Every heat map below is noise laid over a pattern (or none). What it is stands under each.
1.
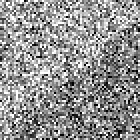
a sharp edge
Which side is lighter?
top left
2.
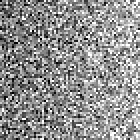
a smooth slope
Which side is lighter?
right
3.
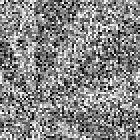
spokes from one point
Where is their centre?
bottom left
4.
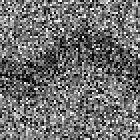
a wavy band
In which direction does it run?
left to right
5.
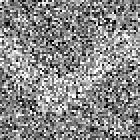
a wavy band
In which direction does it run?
left to right
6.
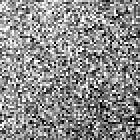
a smooth slope
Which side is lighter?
top left
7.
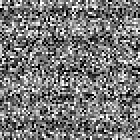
horizontal stripes
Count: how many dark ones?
5
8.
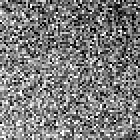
a smooth slope
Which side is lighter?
bottom left
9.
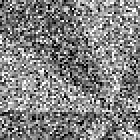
spokes from one point
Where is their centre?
bottom right
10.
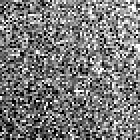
a smooth slope
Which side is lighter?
top right
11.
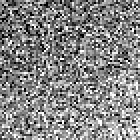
a smooth slope
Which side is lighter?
bottom right
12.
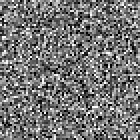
only noise
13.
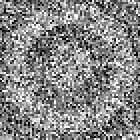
rings round one point
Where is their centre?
centre
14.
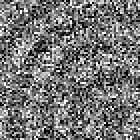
rings round one point
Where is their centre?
bottom right
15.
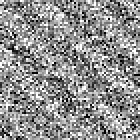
diagonal stripes
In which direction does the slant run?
top left to bottom right
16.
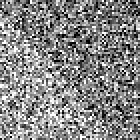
a sharp edge
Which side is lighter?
bottom left
